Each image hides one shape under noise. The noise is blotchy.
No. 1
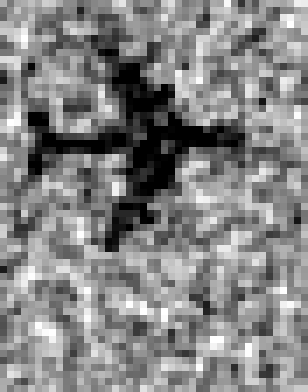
dark airplane
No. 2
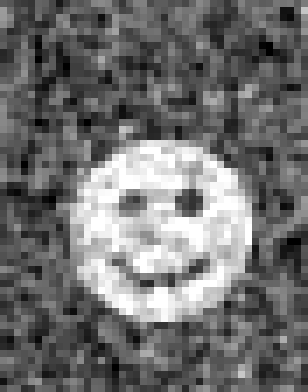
light smiling face
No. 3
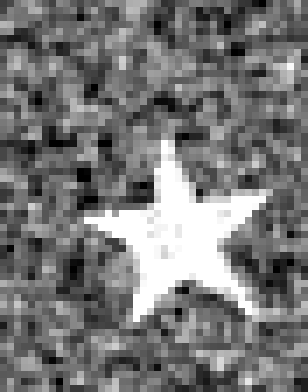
light star
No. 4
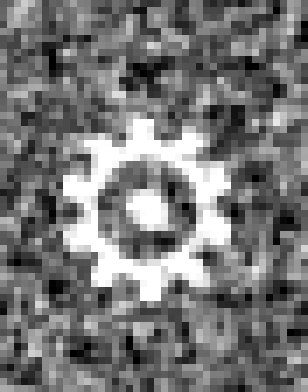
light gear
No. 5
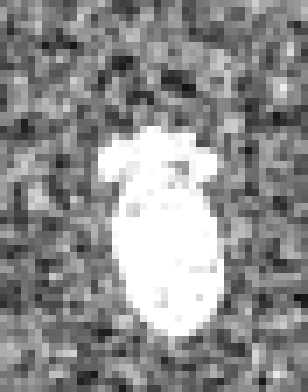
light footprint
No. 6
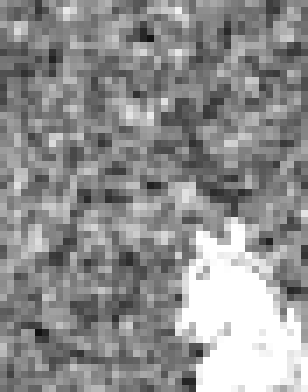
light chess knight, bottom right
